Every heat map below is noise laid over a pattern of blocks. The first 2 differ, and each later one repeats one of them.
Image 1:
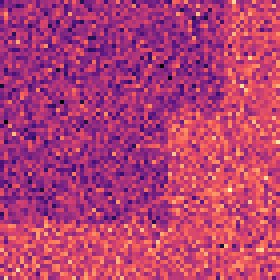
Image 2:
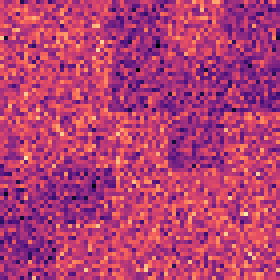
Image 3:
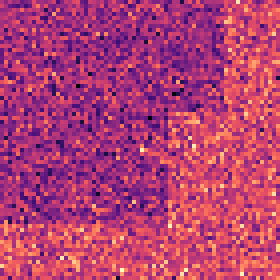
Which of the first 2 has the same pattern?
1
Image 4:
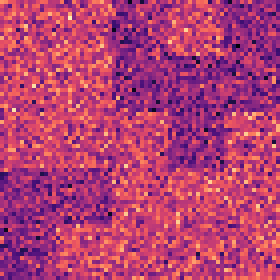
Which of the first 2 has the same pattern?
2
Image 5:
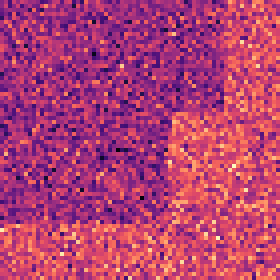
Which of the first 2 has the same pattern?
1
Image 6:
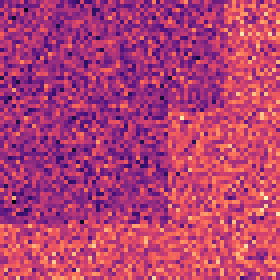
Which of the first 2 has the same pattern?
1
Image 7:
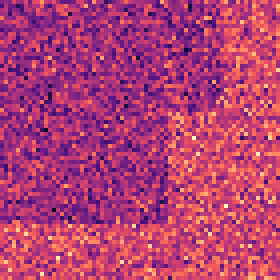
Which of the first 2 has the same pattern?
1
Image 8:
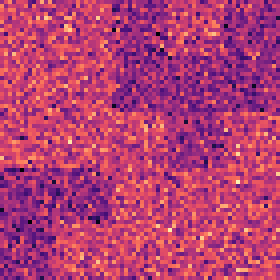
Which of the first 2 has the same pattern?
2
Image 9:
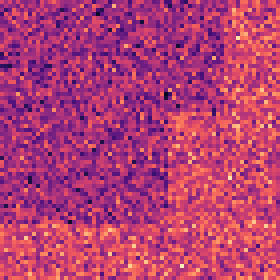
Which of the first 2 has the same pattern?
1
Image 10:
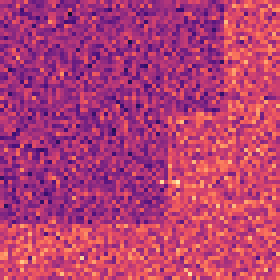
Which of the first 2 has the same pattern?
1
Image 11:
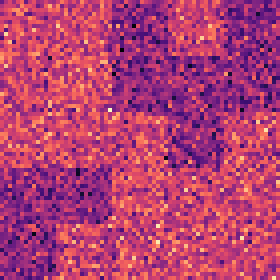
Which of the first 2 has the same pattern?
2
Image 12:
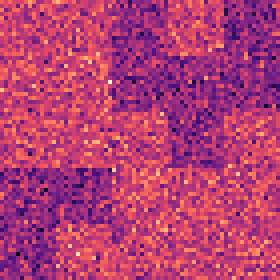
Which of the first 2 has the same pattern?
2
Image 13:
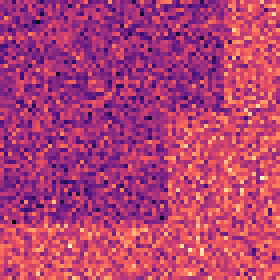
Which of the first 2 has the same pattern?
1
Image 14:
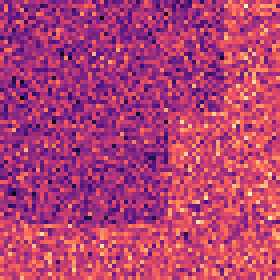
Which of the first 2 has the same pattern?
1
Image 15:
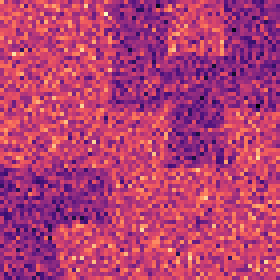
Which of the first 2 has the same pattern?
2
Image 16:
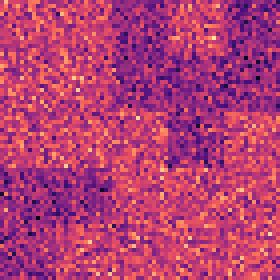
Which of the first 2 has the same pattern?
2
